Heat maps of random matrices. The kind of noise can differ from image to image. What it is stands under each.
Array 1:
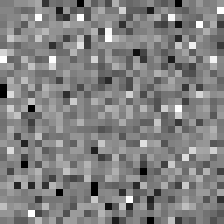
heavy tails
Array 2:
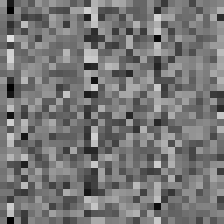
columns of uneven size
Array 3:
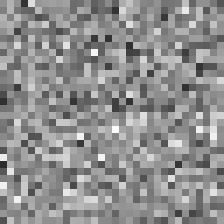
independent entries
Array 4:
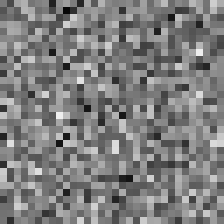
independent entries
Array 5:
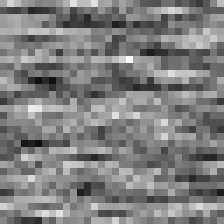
streaked along the rows
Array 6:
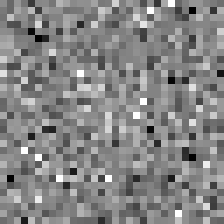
heavy tails
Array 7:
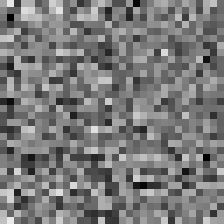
low rank plus noise
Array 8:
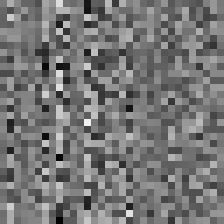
columns of uneven size
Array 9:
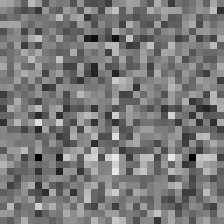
low rank plus noise
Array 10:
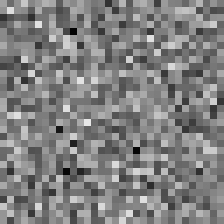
independent entries
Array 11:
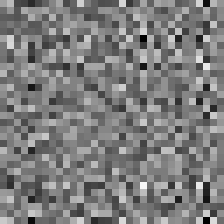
low rank plus noise
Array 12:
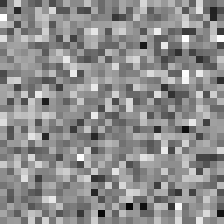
independent entries
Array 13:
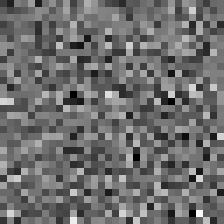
low rank plus noise
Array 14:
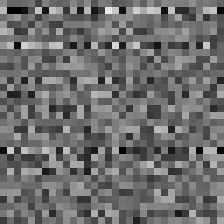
rows of uneven size
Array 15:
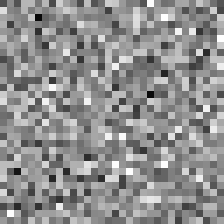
independent entries
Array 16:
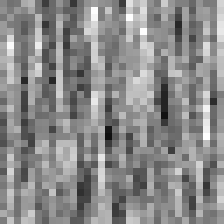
streaked along the columns
